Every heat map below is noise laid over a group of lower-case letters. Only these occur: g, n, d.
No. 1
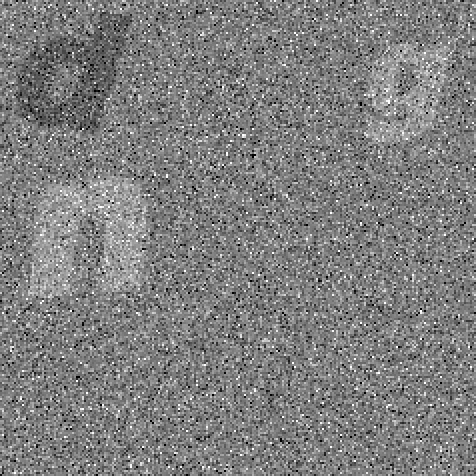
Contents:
top left: dark d; top right: light g; middle left: light n
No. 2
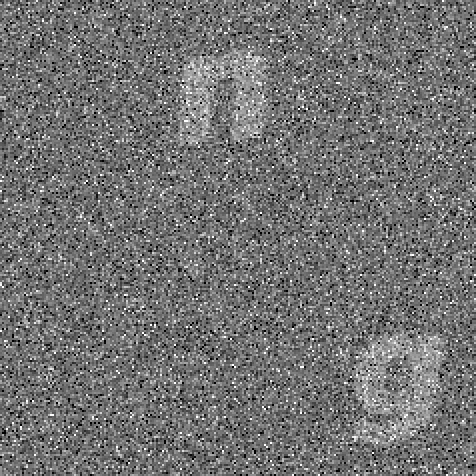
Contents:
top middle: light n; bottom right: light g
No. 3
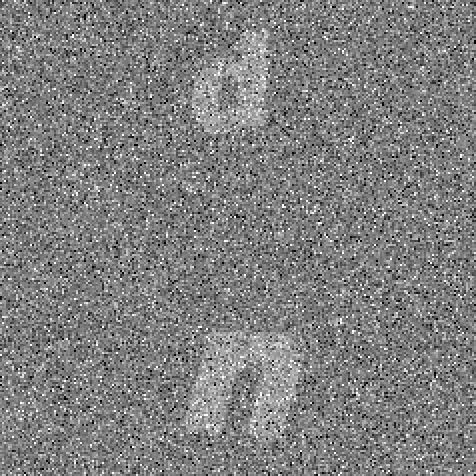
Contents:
top middle: light d; bottom middle: light n
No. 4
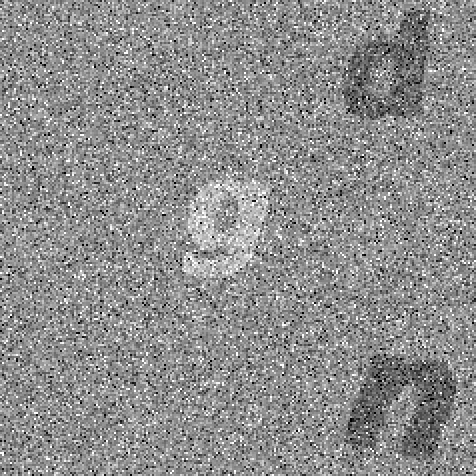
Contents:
top right: dark d; centre: light g; bottom right: dark n
